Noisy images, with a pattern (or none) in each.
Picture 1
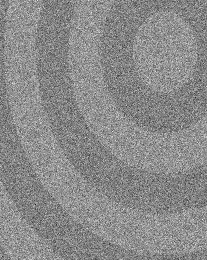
rings round one point
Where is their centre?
top right
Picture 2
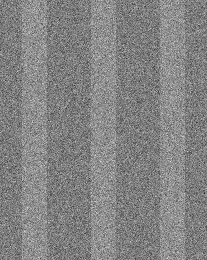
vertical stripes
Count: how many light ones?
3
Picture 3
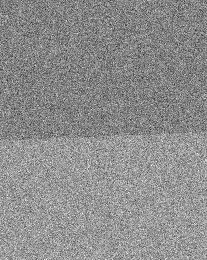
a sharp edge
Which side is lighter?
bottom
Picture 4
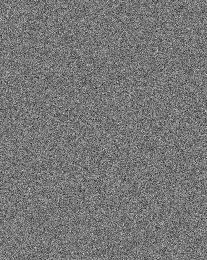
only noise
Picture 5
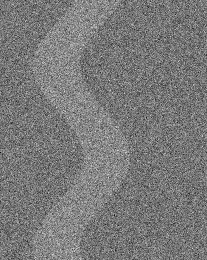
a wavy band
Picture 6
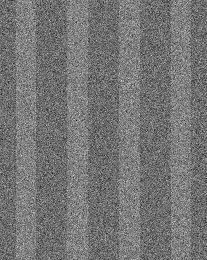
vertical stripes
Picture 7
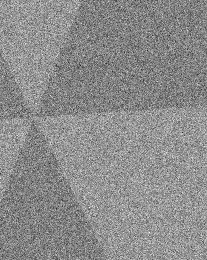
spokes from one point
